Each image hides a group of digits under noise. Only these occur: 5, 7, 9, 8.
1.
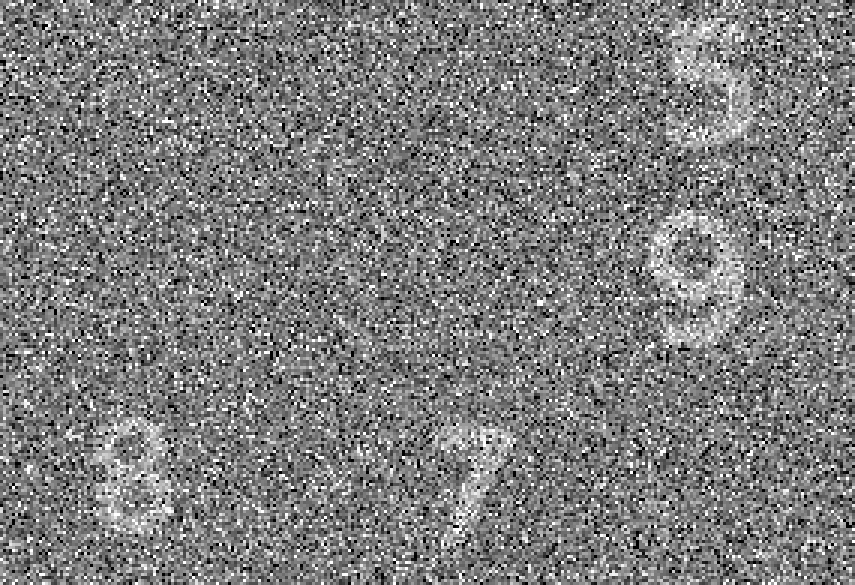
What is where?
top right: light 5; middle right: light 9; bottom left: light 8; bottom middle: light 7
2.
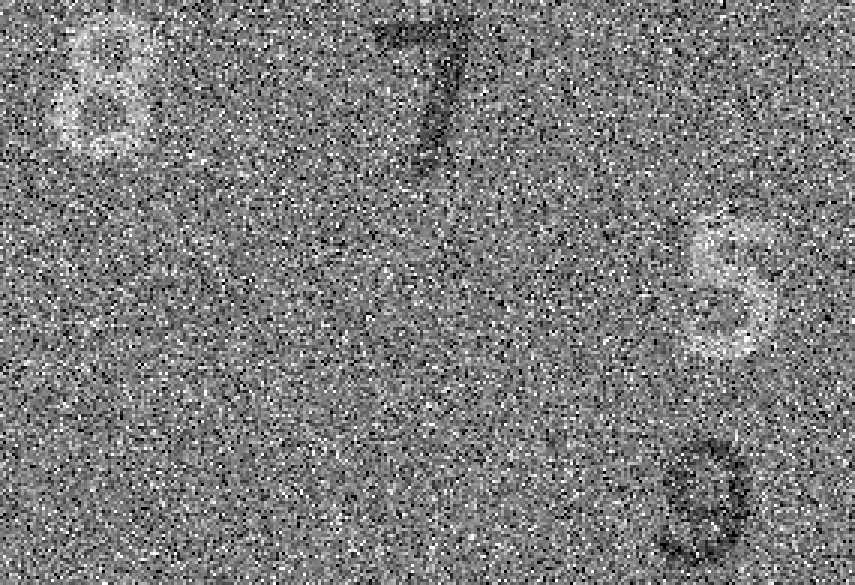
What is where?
top left: light 8; top middle: dark 7; middle right: light 5; bottom right: dark 9
